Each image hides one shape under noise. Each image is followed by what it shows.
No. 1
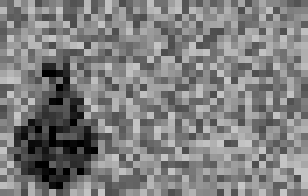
pear
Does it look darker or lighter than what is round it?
darker
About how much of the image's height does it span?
two thirds
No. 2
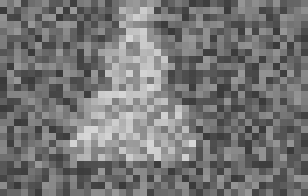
chess pawn
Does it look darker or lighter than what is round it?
lighter
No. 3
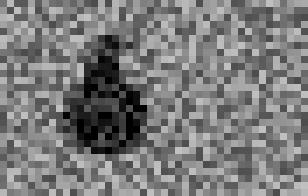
pear
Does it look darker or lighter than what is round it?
darker
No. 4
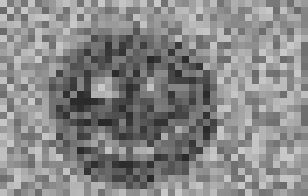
smiling face
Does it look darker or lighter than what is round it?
darker
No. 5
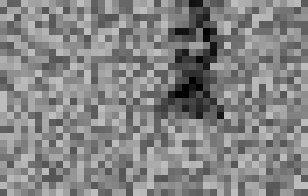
chess bishop
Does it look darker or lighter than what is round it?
darker
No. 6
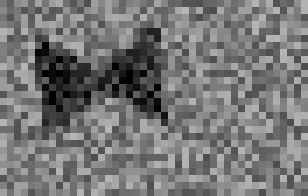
bow tie
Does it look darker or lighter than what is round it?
darker
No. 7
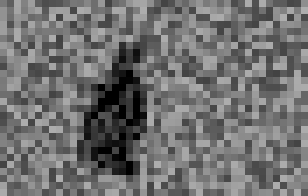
bottle
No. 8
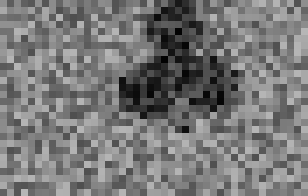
club
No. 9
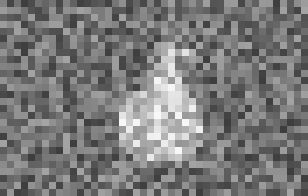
pear
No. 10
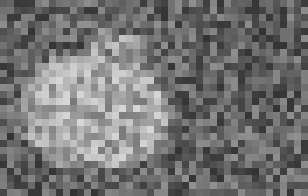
apple
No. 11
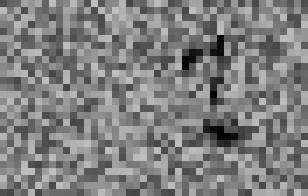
musical note
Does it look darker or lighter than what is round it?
darker
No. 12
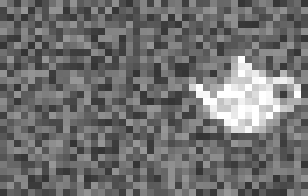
teapot
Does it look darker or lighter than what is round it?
lighter
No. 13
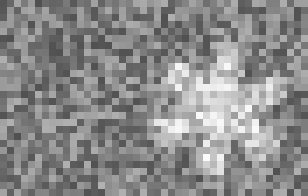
asterisk
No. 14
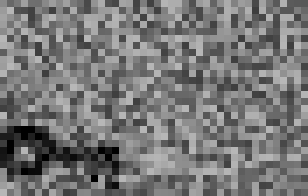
key
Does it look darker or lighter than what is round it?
darker
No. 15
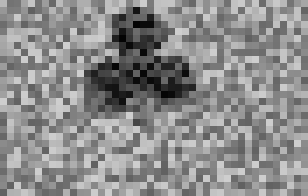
club
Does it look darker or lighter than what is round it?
darker
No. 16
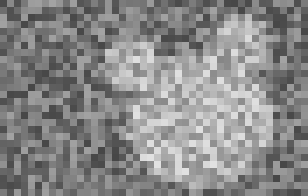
bear's head
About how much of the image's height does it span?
nearly all
